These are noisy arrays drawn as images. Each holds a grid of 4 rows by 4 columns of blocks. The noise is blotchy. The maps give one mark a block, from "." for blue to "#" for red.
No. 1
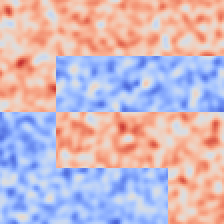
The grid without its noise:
# # # #
# . . .
. # # #
. . . #
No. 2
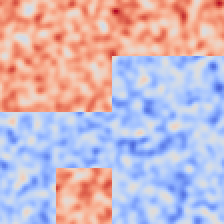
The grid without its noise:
# # # #
# # . .
. . . .
. # . .
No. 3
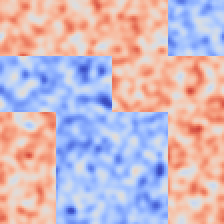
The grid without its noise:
# # # .
. . # #
# . . #
# . . #
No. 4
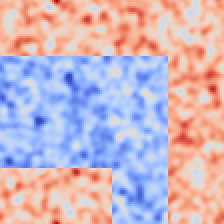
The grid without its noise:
# # # #
. . . #
. . . #
# # . #
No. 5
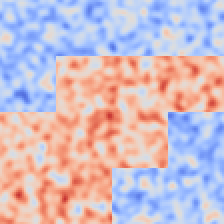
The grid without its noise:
. . . .
. # # #
# # # .
# # . .
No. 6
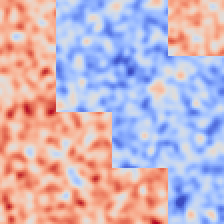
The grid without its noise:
# . . #
# . . .
# # . .
# # # .
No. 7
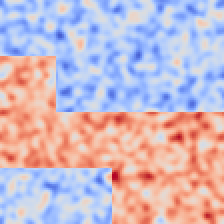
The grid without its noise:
. . . .
# . . .
# # # #
. . # #
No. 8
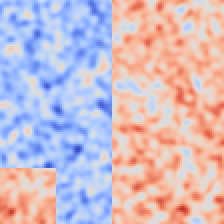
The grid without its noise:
. . # #
. . # #
. . # #
# . # #
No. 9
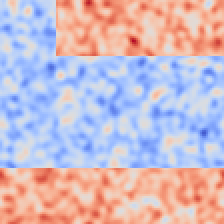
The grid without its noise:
. # # #
. . . .
. . . .
# # # #
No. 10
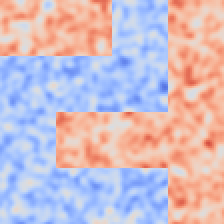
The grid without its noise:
# # . #
. . . #
. # # #
. . . #
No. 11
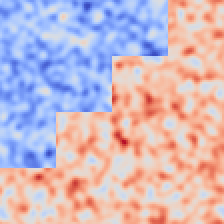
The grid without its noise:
. . . #
. . # #
. # # #
# # # #
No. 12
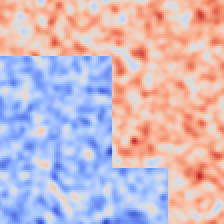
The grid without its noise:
# # # #
. . # #
. . # #
. . . #
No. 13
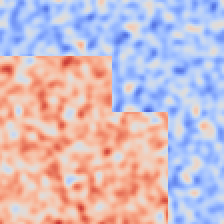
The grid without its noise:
. . . .
# # . .
# # # .
# # # .
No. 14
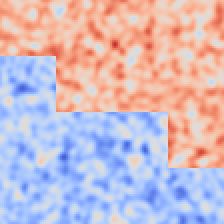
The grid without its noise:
# # # #
. # # #
. . . #
. . . .
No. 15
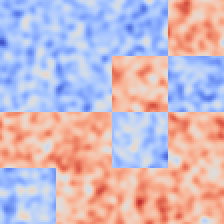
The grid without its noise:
. . . #
. . # .
# # . #
. # # #
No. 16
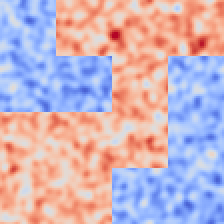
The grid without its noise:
. # # #
. . # .
# # # .
# # . .
